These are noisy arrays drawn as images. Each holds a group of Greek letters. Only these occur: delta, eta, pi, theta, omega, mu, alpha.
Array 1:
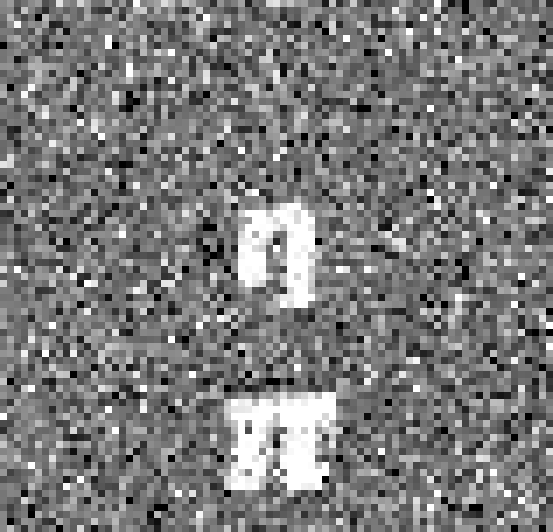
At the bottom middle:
pi
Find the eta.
centre
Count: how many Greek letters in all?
2
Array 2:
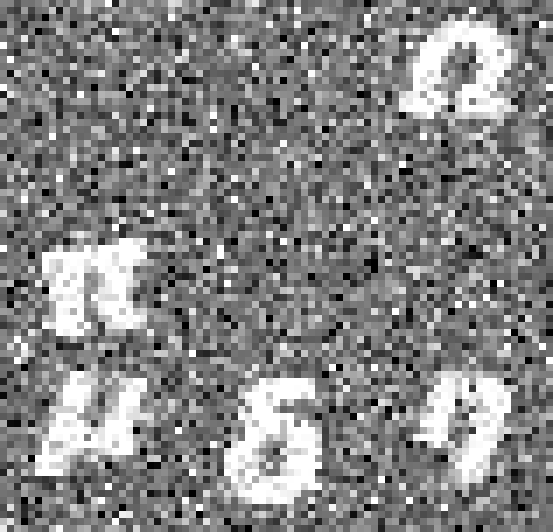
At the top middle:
nothing
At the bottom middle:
delta
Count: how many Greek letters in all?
5
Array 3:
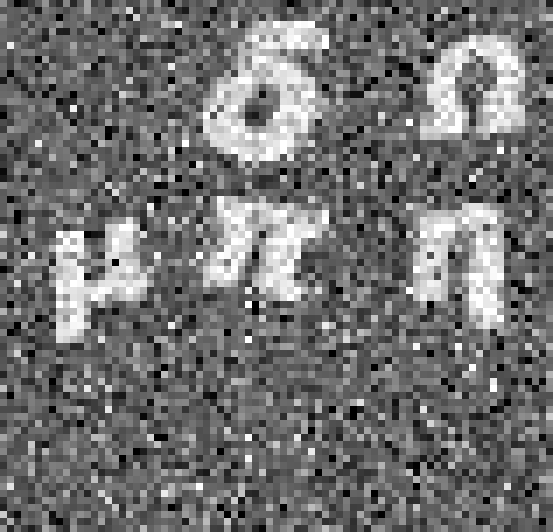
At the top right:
omega
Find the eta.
middle right
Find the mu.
middle left
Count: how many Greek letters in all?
5
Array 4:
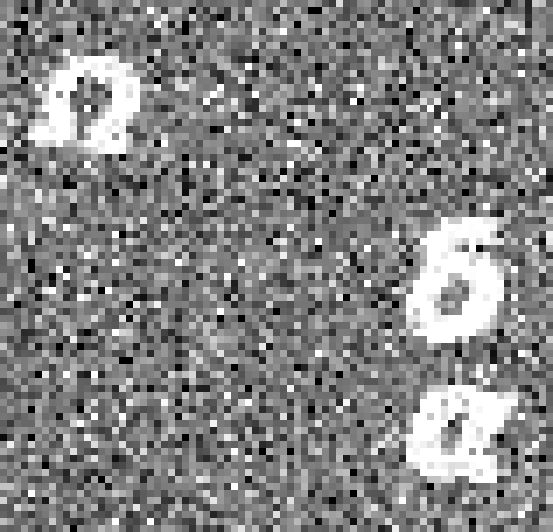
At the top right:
nothing
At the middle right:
delta
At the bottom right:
alpha
